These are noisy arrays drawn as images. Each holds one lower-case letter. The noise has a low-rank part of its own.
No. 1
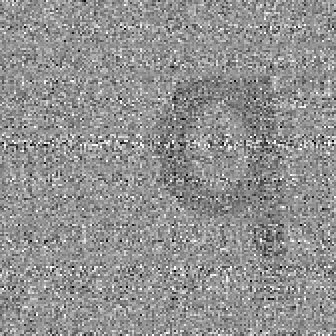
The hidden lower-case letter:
q
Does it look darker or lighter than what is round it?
darker
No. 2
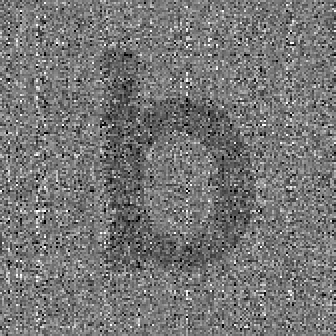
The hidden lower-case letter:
b
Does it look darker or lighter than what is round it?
darker
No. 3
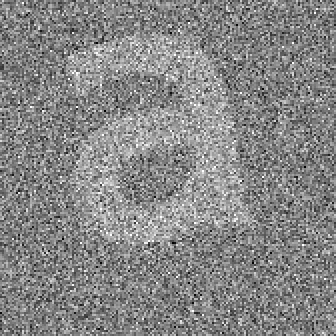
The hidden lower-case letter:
a
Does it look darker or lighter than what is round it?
lighter
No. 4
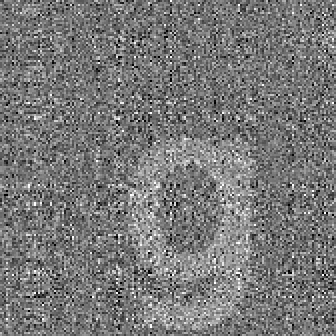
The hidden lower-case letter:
g
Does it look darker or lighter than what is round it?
lighter
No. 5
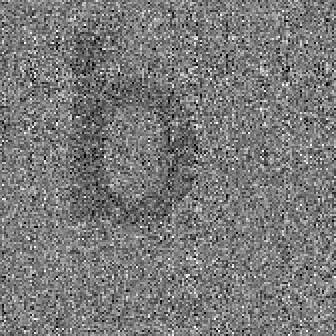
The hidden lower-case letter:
b
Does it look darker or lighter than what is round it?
darker
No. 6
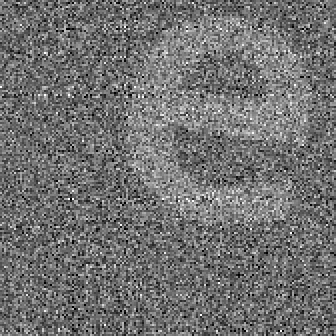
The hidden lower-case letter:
e
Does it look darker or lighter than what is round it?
lighter
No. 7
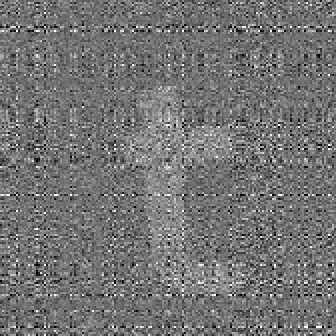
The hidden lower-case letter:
t
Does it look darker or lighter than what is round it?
lighter
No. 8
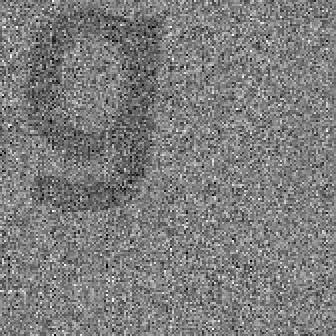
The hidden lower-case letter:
g
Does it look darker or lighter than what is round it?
darker
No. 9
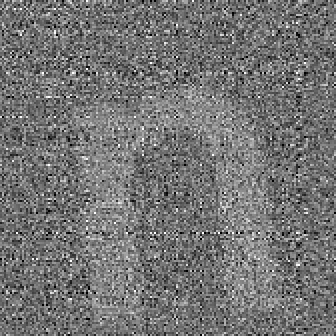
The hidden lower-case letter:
n
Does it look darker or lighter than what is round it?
lighter
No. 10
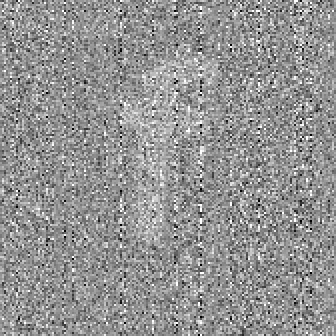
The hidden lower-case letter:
f
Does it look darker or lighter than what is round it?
lighter
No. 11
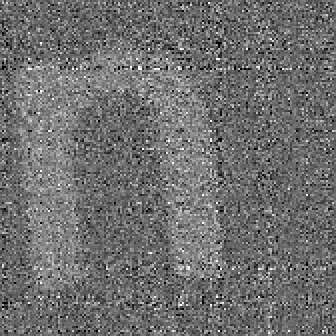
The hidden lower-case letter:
n
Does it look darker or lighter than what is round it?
lighter
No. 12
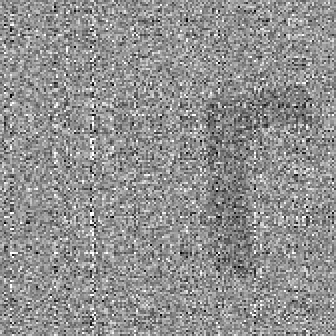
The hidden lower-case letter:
r
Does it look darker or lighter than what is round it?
darker
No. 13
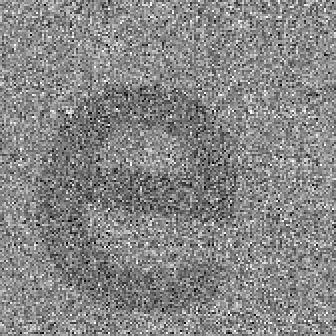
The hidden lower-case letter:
e
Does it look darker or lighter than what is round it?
darker
